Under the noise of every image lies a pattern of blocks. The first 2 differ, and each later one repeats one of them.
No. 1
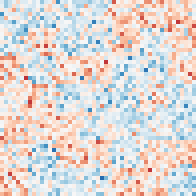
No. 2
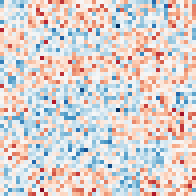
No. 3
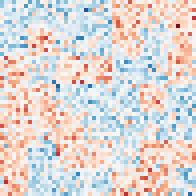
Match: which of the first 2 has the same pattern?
1
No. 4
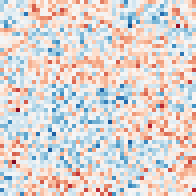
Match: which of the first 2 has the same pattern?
2
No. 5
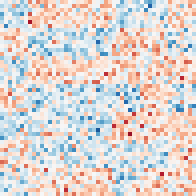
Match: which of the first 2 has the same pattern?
2
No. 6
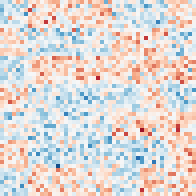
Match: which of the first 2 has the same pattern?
2
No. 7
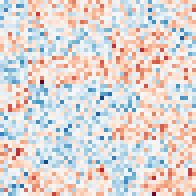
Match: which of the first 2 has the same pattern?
2
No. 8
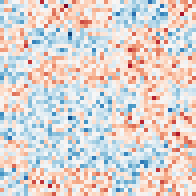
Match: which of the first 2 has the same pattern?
2
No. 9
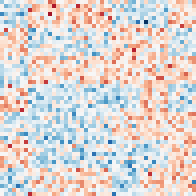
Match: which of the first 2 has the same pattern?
2
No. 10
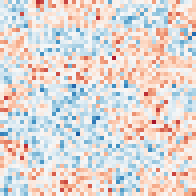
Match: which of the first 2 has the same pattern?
2
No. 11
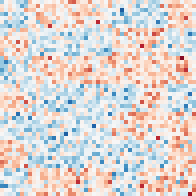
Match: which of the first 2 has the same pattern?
2
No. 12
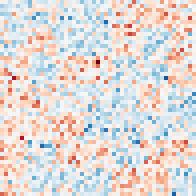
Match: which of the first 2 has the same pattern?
1
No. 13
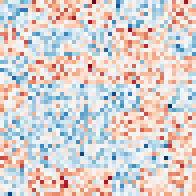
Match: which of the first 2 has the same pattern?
2
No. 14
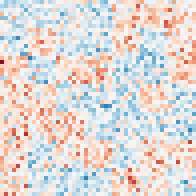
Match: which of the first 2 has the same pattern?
1
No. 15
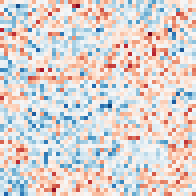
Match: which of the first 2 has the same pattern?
2
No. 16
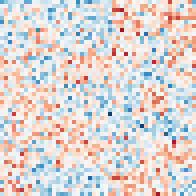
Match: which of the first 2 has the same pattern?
1
